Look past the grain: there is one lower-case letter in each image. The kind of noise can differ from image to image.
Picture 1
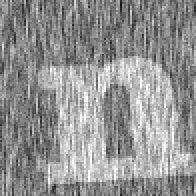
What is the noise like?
streaked along the columns
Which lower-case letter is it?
n
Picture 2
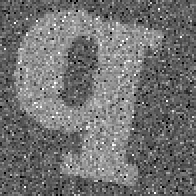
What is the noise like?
heavy tails
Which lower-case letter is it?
q
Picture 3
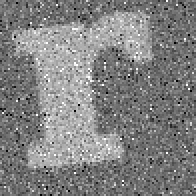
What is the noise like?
heavy tails
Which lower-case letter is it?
r
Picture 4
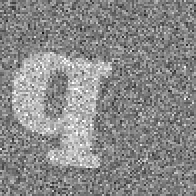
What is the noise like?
independent entries
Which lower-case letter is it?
q
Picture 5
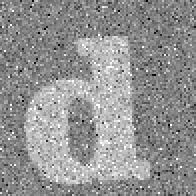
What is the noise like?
heavy tails
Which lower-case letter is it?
d
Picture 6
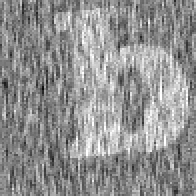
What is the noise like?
streaked along the columns
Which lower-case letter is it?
b
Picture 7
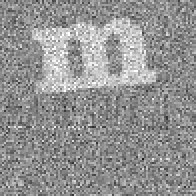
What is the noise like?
low rank plus noise
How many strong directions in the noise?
three or four
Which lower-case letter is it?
m
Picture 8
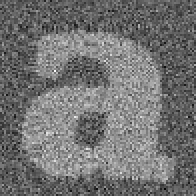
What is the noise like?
low rank plus noise
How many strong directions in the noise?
one
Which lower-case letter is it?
a
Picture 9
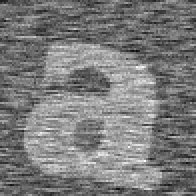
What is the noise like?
streaked along the rows
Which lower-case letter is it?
a
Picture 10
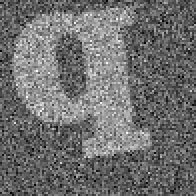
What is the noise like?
independent entries
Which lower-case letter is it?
q
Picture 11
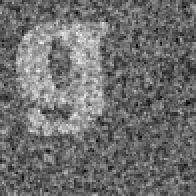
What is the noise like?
blotchy
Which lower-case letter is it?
g
